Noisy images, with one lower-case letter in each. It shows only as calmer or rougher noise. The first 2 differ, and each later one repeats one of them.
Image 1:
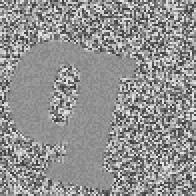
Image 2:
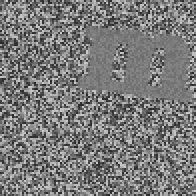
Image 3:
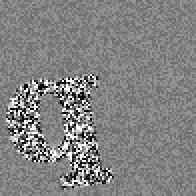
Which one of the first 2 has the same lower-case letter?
1
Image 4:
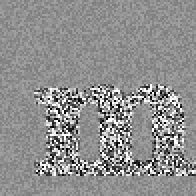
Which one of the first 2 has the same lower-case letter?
2
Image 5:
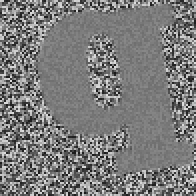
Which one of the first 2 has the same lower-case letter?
1
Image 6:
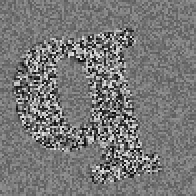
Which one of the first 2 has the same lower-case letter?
1
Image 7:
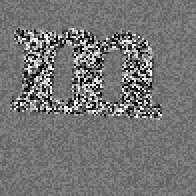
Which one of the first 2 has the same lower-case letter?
2
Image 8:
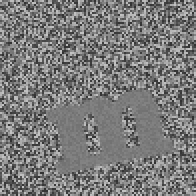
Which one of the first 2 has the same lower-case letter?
2
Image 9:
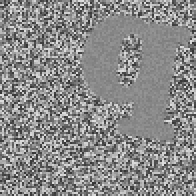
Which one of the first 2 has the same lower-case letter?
1
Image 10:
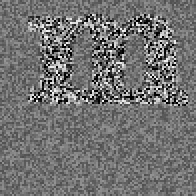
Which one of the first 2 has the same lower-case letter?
2
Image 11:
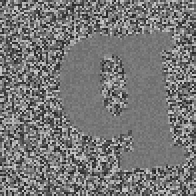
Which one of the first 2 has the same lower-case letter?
1
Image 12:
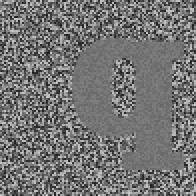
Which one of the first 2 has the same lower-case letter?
1
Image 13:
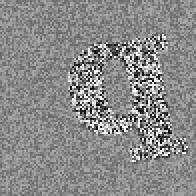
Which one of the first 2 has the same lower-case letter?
1
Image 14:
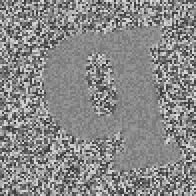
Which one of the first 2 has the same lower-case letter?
1
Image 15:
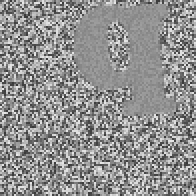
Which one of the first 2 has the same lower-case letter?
1
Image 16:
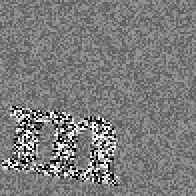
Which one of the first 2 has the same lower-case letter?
2
